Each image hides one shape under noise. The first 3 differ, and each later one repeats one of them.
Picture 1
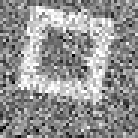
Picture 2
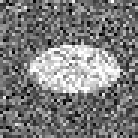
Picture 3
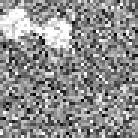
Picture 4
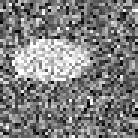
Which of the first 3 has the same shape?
2
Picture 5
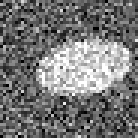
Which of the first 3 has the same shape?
2
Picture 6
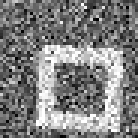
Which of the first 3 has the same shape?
1
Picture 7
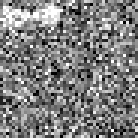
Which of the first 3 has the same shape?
3
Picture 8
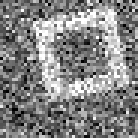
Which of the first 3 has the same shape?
1
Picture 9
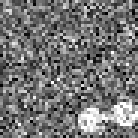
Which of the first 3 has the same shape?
3
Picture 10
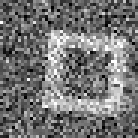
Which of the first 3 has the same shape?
1
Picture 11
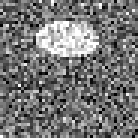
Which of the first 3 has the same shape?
2
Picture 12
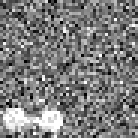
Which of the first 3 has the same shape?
3
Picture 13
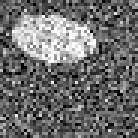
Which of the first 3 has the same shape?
2
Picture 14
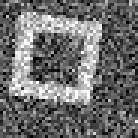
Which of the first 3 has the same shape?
1
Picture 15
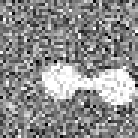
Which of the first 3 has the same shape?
3
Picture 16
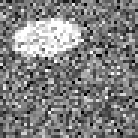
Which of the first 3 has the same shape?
2
